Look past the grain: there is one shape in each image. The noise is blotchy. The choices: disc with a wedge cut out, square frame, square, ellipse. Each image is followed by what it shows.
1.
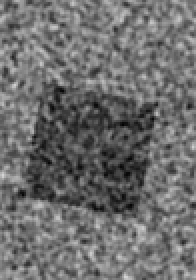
square
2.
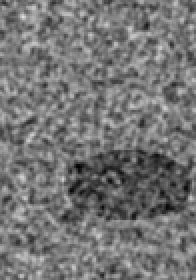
ellipse
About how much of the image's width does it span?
two thirds
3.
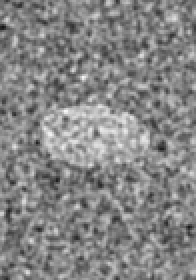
ellipse
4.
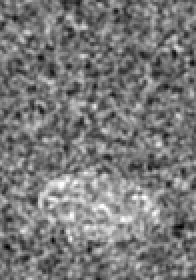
ellipse
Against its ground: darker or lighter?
lighter
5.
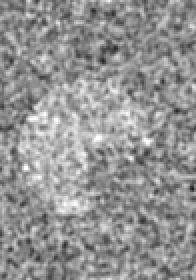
disc with a wedge cut out
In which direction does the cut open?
down and right
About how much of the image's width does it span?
two thirds
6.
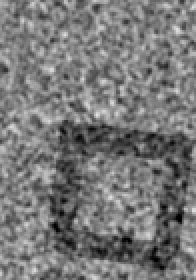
square frame
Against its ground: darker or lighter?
darker
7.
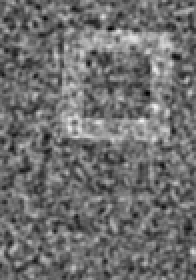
square frame
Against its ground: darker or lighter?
lighter
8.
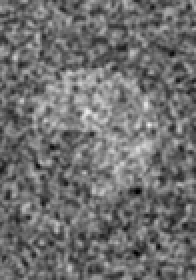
disc with a wedge cut out
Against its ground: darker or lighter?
lighter
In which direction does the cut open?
down and left
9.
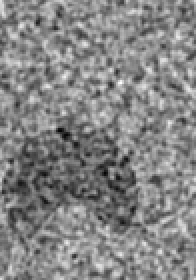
disc with a wedge cut out
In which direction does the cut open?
down
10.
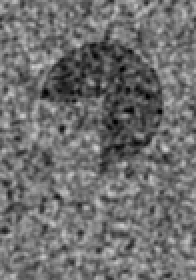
disc with a wedge cut out
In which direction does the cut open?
down and left
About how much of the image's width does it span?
two thirds
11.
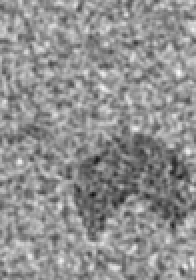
disc with a wedge cut out
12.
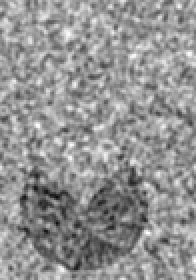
disc with a wedge cut out
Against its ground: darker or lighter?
darker
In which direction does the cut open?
up
